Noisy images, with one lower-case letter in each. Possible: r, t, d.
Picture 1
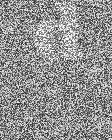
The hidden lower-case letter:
d
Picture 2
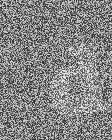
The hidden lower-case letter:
d
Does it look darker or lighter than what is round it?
lighter
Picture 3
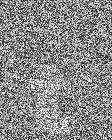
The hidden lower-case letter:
t
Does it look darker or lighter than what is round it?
lighter
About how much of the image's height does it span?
half
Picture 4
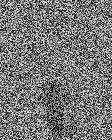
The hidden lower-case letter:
t
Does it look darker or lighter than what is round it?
darker
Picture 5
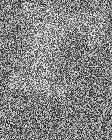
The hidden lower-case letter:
r
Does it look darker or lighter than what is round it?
lighter
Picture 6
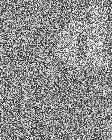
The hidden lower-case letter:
d
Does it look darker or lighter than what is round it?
lighter
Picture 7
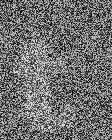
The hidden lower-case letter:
t
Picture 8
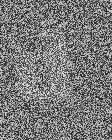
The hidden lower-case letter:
d
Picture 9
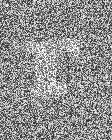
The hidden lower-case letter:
r
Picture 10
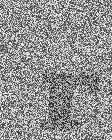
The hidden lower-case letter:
r
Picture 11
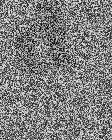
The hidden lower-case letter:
d
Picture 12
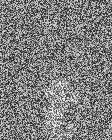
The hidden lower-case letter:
t
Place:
bottom middle
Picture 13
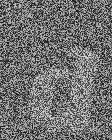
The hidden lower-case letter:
d
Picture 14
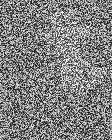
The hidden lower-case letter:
t
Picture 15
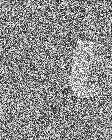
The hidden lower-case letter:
t
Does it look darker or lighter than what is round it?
lighter
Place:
middle right
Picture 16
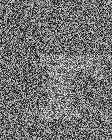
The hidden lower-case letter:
r
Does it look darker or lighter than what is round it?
lighter
